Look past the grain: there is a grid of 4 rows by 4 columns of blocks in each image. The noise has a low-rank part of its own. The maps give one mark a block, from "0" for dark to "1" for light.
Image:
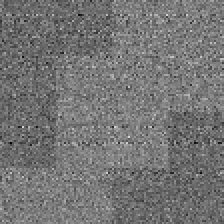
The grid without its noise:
0 0 1 1
0 1 1 1
0 1 1 0
1 1 0 0
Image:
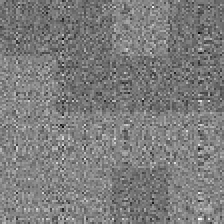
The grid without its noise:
0 0 1 0
1 0 0 0
1 1 1 1
1 1 0 1
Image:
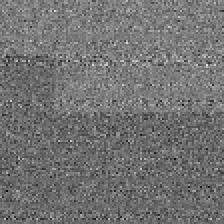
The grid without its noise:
1 1 1 1
0 1 1 1
0 0 0 0
0 0 0 0
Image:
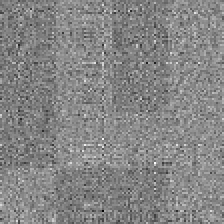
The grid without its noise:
0 1 0 1
0 1 0 1
0 1 1 1
1 0 0 1
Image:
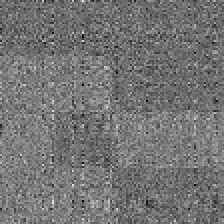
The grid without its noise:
0 0 0 0
1 1 0 0
1 0 1 1
1 1 0 0
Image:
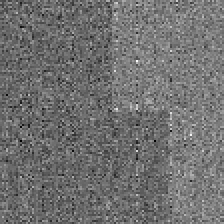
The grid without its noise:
0 0 1 1
0 0 1 1
0 0 0 1
0 0 0 1
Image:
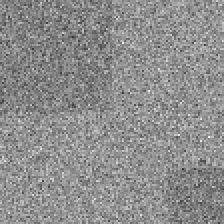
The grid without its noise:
0 0 1 1
0 0 1 1
1 1 1 1
1 1 1 0
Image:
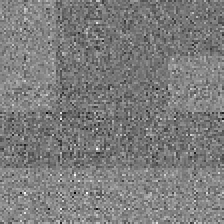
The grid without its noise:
1 0 0 0
1 0 0 1
0 0 0 0
1 1 1 1
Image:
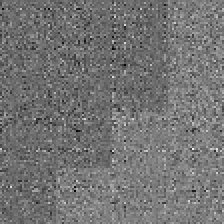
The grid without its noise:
0 0 0 1
0 0 0 1
0 0 1 1
0 1 1 1
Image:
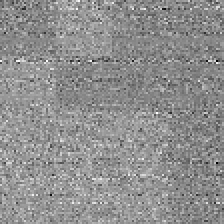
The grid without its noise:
0 1 0 0
1 0 0 0
1 1 1 0
1 1 1 0
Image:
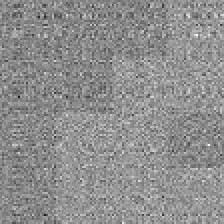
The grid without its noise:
0 0 0 1
0 0 1 1
0 1 1 0
0 1 1 1
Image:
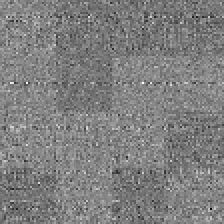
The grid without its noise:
1 0 0 0
1 0 1 1
1 1 1 0
0 1 0 1
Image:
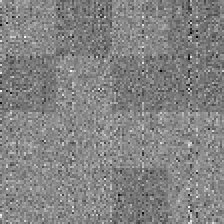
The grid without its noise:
1 0 1 0
0 1 0 0
1 1 1 1
1 1 0 1
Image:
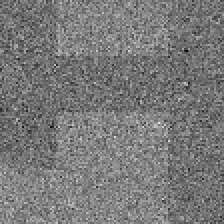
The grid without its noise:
0 1 1 0
0 0 0 0
0 1 1 0
1 1 1 0
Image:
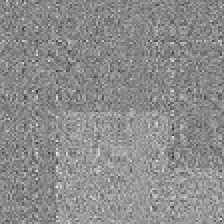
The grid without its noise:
0 0 0 0
0 0 0 0
0 1 1 0
0 1 1 1
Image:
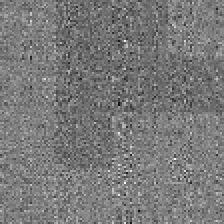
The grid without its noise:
1 0 0 1
1 0 0 0
1 0 1 1
1 1 1 1
